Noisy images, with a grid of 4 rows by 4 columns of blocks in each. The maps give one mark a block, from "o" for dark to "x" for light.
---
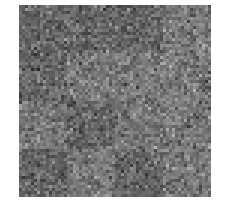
ooox
oxxx
xoxx
oxox
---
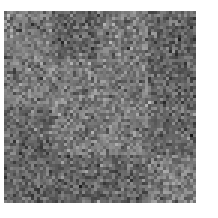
xoxo
xxxo
oxxo
ooox
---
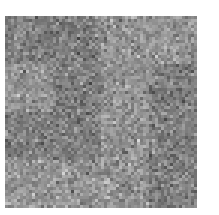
ooxx
xoxo
ooxo
xxxo
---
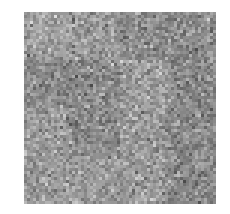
xxoo
ooxo
xoxo
xxxo
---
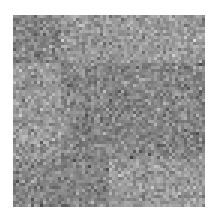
oxxx
xooo
xooo
ooxx
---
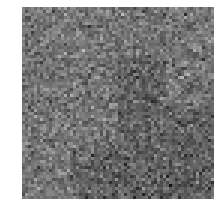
xxxx
xxox
xxoo
xooo
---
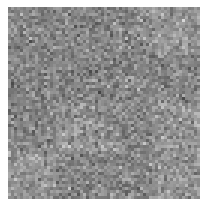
ooox
oooo
oxox
xoox
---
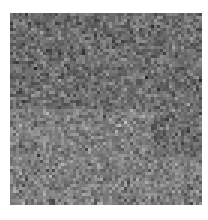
oooo
oooo
xxxo
xxxx
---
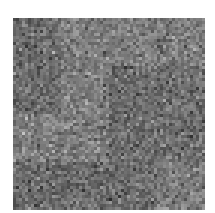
oxxx
oxoo
xxoo
ooox
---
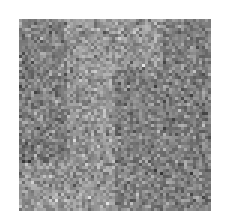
oxxo
oxoo
oxoo
xxoo
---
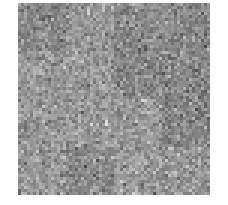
oxoo
xxoo
xxxo
xoxx
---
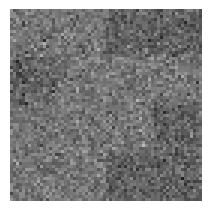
xxoo
oxxx
xxxo
xxoo
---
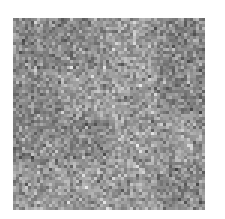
ooxo
oxxo
ooxx
xxxo
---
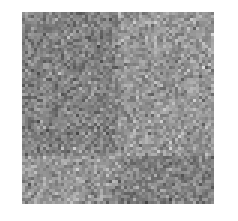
ooxx
ooxx
ooxx
xxoo
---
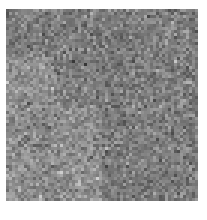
oooo
xooo
xxoo
xxoo
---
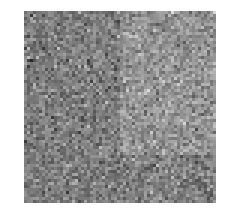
ooxx
ooxx
ooxx
oooo
